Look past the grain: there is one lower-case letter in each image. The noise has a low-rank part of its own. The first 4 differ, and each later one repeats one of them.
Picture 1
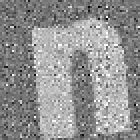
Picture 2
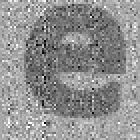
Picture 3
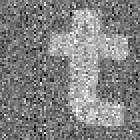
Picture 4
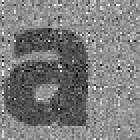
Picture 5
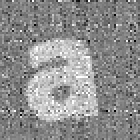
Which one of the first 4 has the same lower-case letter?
4
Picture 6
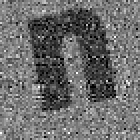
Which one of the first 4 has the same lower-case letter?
1
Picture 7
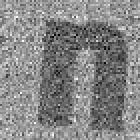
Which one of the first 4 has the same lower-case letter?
1
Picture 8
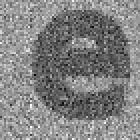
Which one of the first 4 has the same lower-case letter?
2
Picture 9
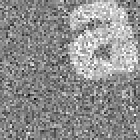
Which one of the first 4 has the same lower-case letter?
4
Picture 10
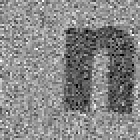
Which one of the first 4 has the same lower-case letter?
1
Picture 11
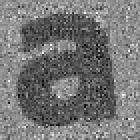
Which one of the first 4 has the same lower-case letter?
4
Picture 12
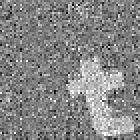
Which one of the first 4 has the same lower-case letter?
3
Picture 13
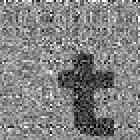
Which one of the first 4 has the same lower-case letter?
3
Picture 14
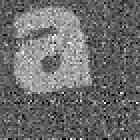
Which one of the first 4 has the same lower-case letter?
4
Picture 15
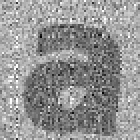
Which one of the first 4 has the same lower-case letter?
4
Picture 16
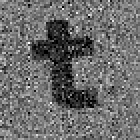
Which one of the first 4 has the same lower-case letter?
3
